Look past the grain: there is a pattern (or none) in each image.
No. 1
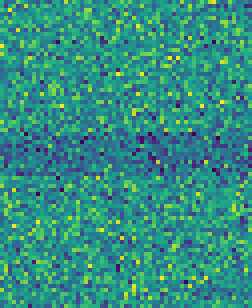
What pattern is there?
one horizontal stripe
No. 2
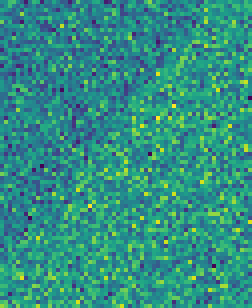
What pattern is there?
a sharp edge
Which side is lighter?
bottom right
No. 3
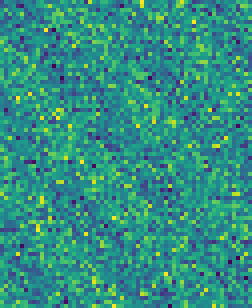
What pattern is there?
diagonal stripes
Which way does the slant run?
top left to bottom right
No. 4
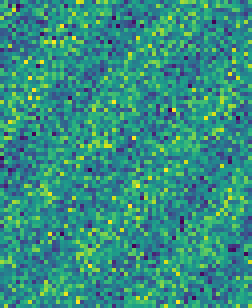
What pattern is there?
diagonal stripes
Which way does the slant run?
bottom left to top right
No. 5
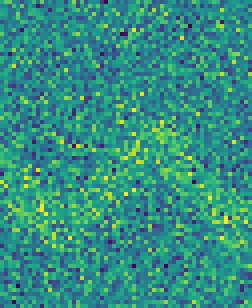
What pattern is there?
a wavy band
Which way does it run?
left to right
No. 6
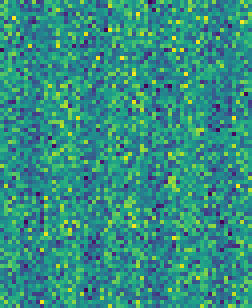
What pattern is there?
vertical stripes
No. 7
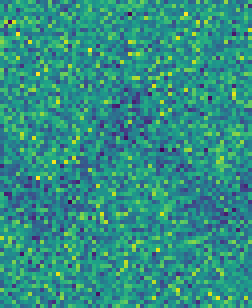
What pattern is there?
a wavy band
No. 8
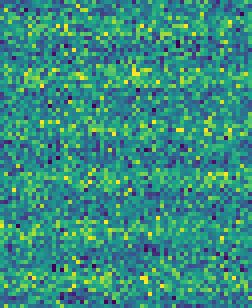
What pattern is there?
horizontal stripes
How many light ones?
6
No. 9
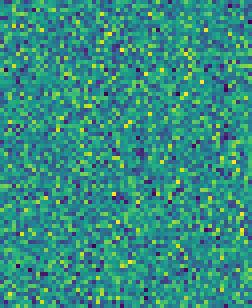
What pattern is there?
only noise
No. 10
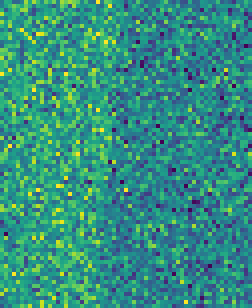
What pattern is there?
a sharp edge
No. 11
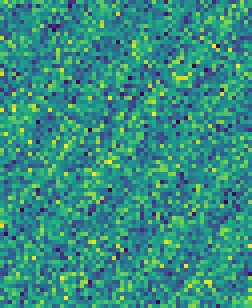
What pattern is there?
diagonal stripes
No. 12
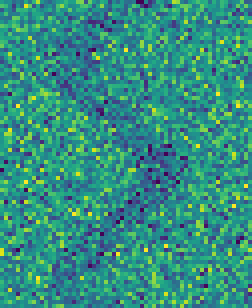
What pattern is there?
a wavy band
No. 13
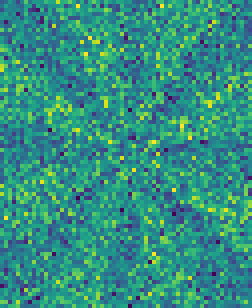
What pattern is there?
spokes from one point
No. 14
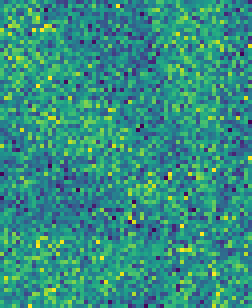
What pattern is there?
spokes from one point
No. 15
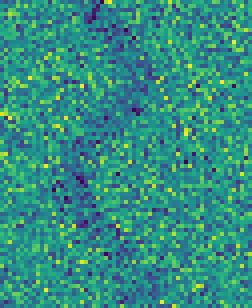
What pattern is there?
a wavy band
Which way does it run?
top to bottom
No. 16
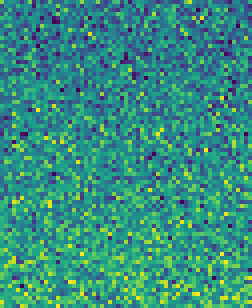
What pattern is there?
a smooth slope
